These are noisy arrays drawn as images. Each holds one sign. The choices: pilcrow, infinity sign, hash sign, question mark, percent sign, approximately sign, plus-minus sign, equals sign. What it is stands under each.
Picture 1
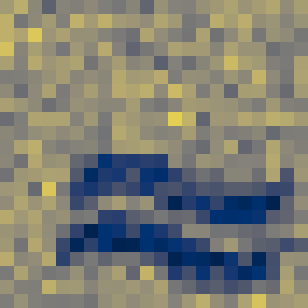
approximately sign
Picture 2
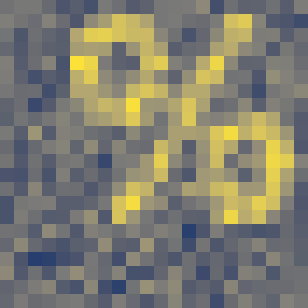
percent sign
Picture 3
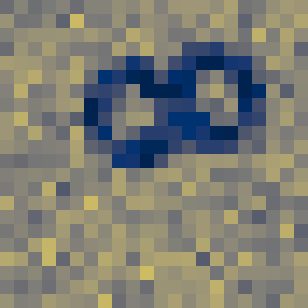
infinity sign
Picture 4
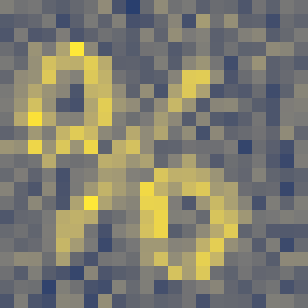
percent sign
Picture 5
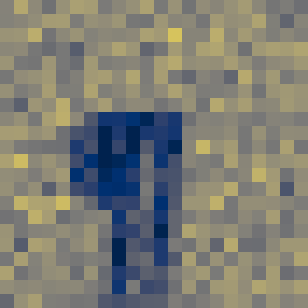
pilcrow
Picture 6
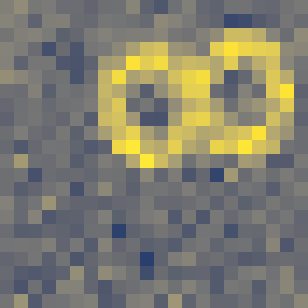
infinity sign
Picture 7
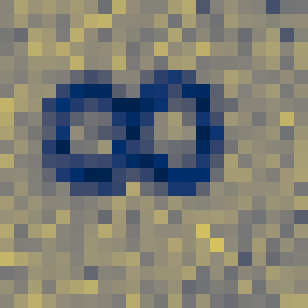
infinity sign
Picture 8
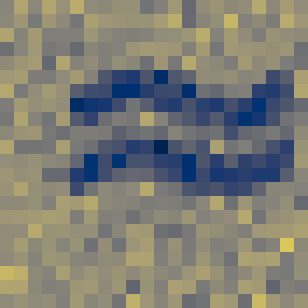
approximately sign
